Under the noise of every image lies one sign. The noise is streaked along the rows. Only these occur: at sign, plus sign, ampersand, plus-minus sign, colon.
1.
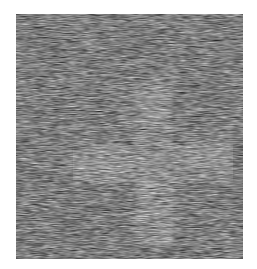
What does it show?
light plus sign
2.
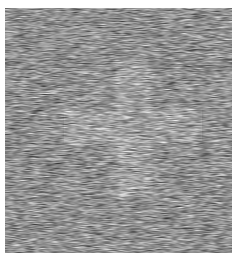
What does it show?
light plus sign
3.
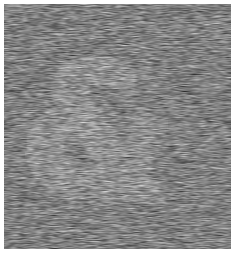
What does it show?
light ampersand
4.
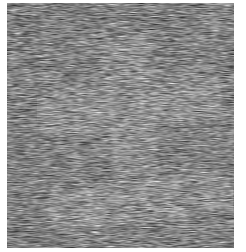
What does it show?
light plus-minus sign
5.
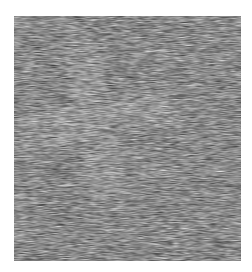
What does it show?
light plus sign
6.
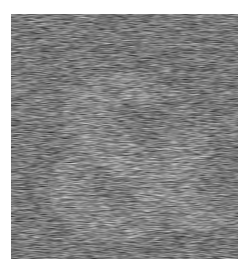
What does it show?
light ampersand
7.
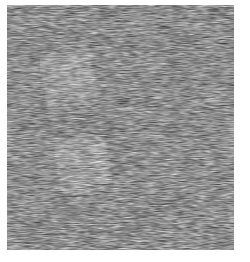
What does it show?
light colon
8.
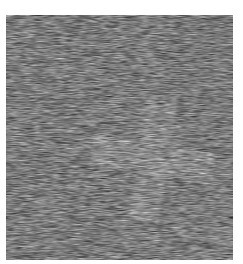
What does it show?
light plus sign
